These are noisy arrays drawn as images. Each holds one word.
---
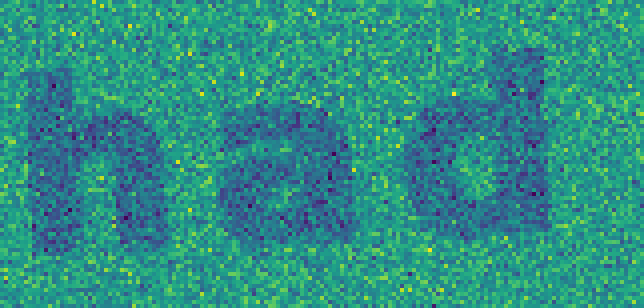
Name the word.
had
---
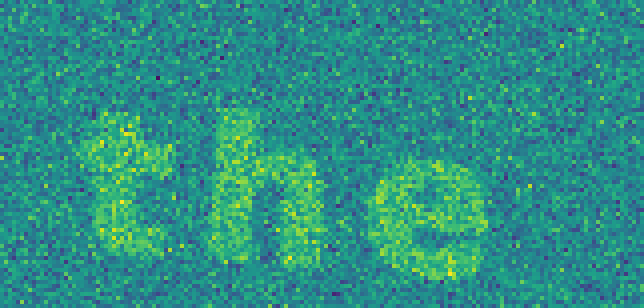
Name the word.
the
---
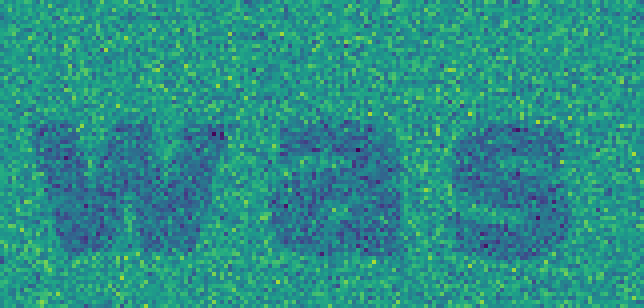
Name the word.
was
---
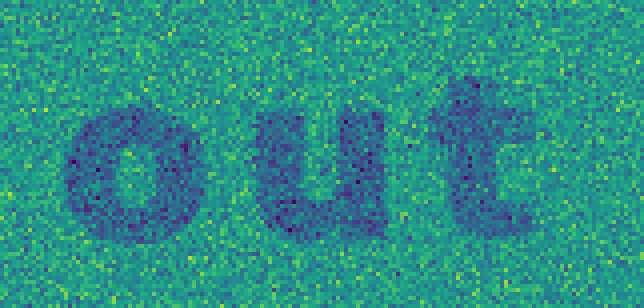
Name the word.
out
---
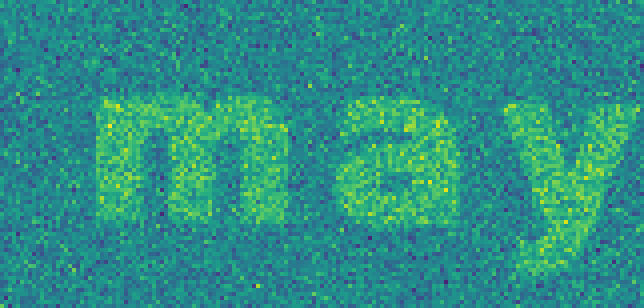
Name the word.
may
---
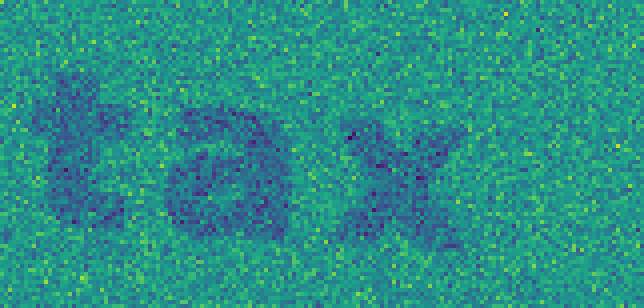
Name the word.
tax
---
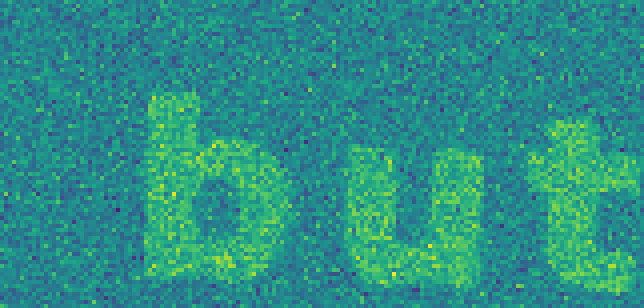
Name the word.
but
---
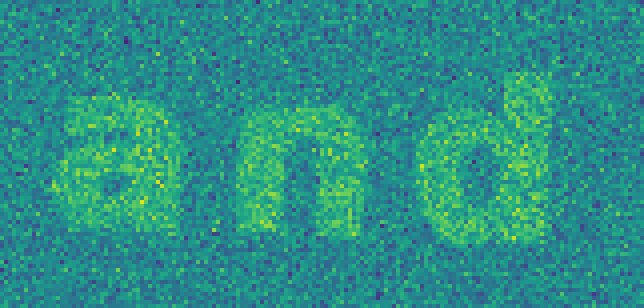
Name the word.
and
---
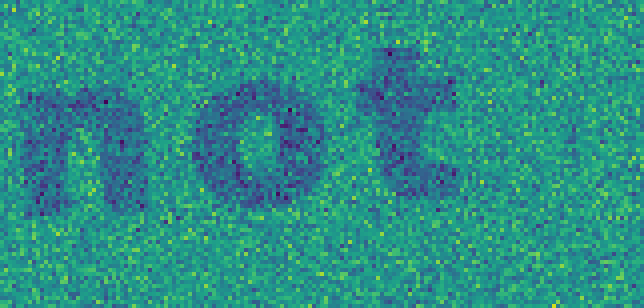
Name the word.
not
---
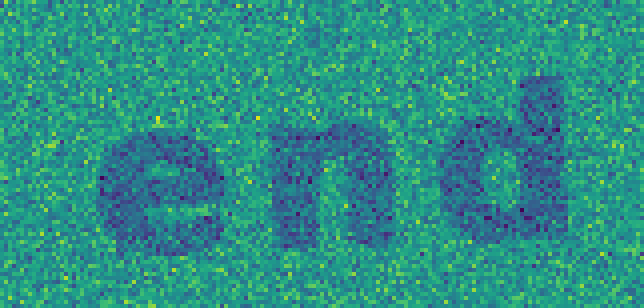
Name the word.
end
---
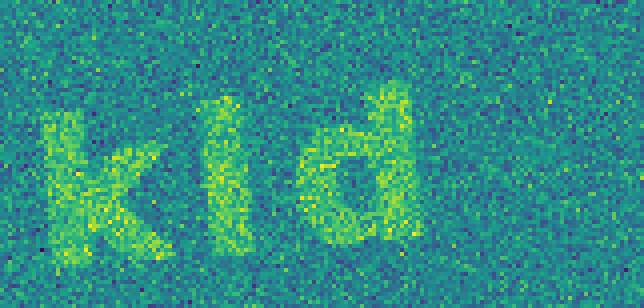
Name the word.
kid
